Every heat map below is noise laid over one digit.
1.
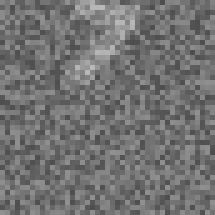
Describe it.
light 7, top middle
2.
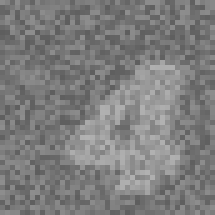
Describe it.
light 4
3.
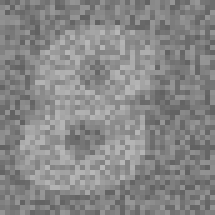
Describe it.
light 8
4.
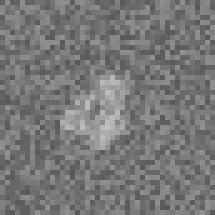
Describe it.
light 4, centre
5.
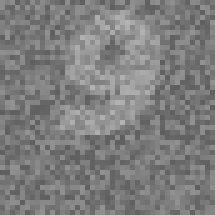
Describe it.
light 9
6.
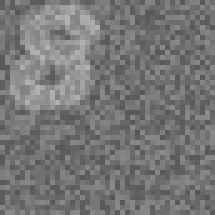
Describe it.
light 8
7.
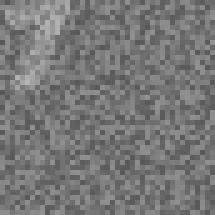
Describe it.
light 7, top left
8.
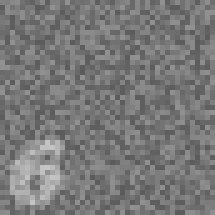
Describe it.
light 6, bottom left
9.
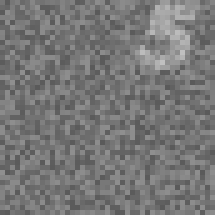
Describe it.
light 5, top right
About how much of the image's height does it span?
a third
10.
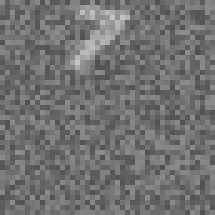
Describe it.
light 7, top middle
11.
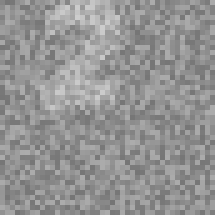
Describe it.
light 2
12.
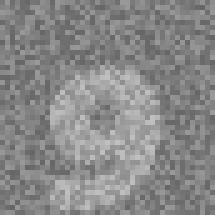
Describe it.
light 9
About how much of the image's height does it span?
two thirds
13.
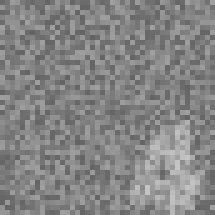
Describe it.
light 4, bottom right
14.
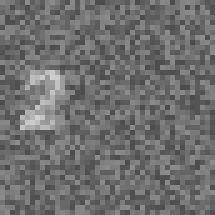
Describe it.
light 2, middle left
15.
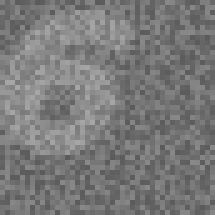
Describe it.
light 6
